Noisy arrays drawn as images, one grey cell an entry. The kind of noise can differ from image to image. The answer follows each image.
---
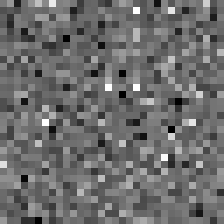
heavy tails
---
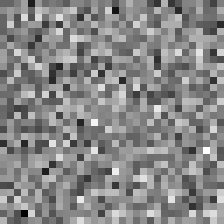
independent entries
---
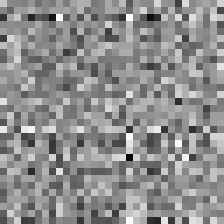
low rank plus noise
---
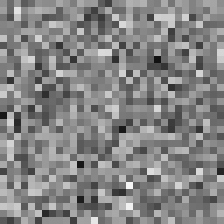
low rank plus noise
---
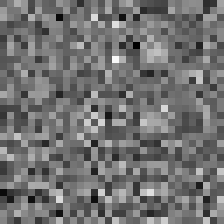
low rank plus noise
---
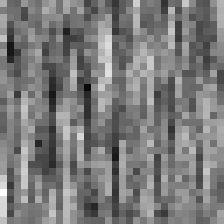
streaked along the columns
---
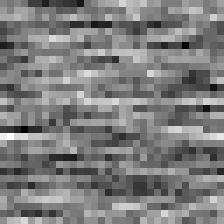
streaked along the rows
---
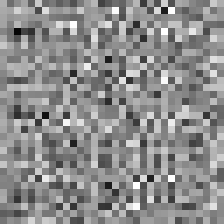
low rank plus noise
